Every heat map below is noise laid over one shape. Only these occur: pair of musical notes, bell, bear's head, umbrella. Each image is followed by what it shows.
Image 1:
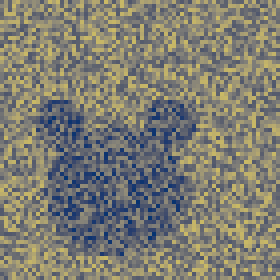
dark bear's head
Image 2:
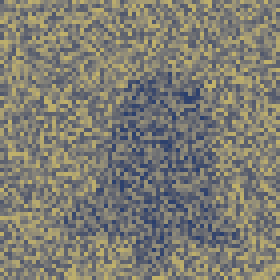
dark bell
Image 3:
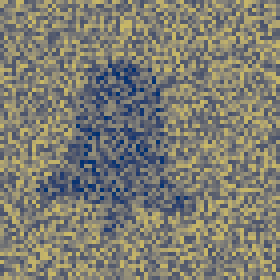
dark bell
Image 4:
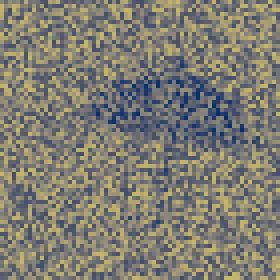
dark umbrella
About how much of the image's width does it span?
two thirds
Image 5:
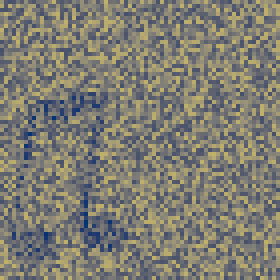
dark pair of musical notes
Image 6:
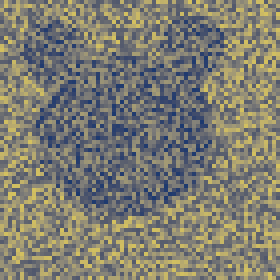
dark bear's head
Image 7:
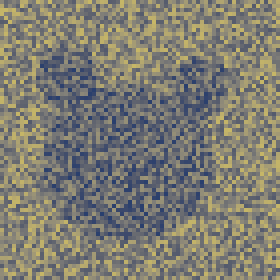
dark bear's head
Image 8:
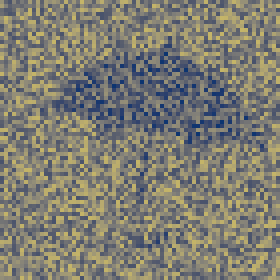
dark umbrella
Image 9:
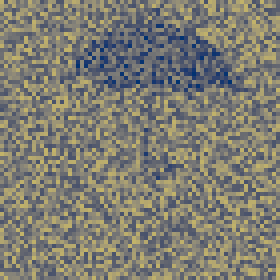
dark umbrella
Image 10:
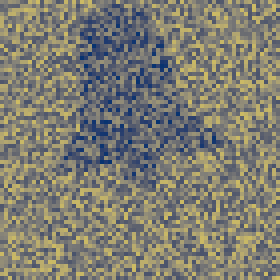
dark bell
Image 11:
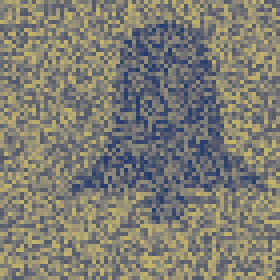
dark bell
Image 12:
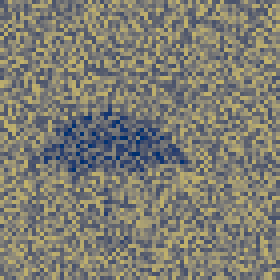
dark umbrella
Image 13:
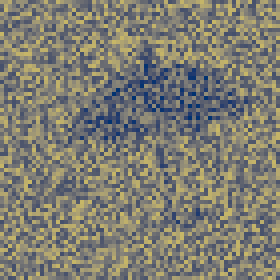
dark umbrella
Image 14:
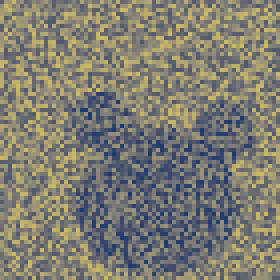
dark bear's head
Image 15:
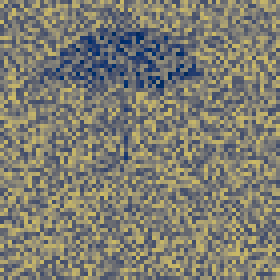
dark umbrella
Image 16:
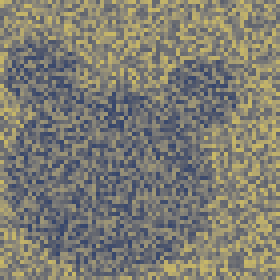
dark bear's head
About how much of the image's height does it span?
nearly all
